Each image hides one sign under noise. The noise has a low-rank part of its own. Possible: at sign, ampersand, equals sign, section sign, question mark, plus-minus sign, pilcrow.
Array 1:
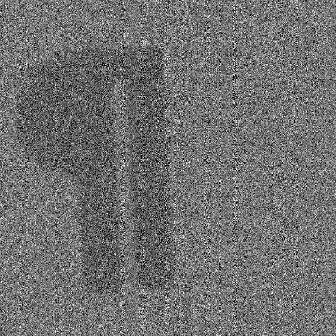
pilcrow
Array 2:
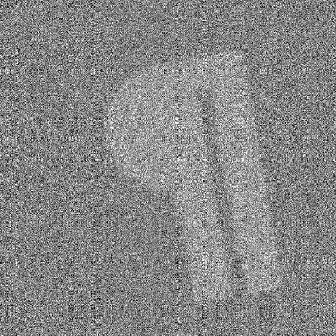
pilcrow
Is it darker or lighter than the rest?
lighter
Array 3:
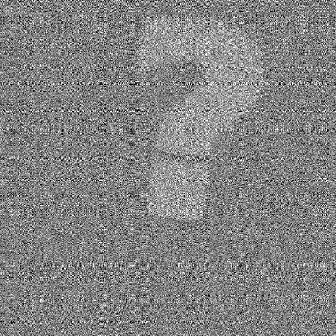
question mark
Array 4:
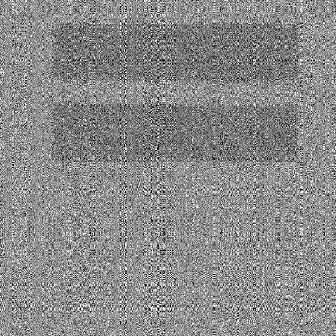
equals sign
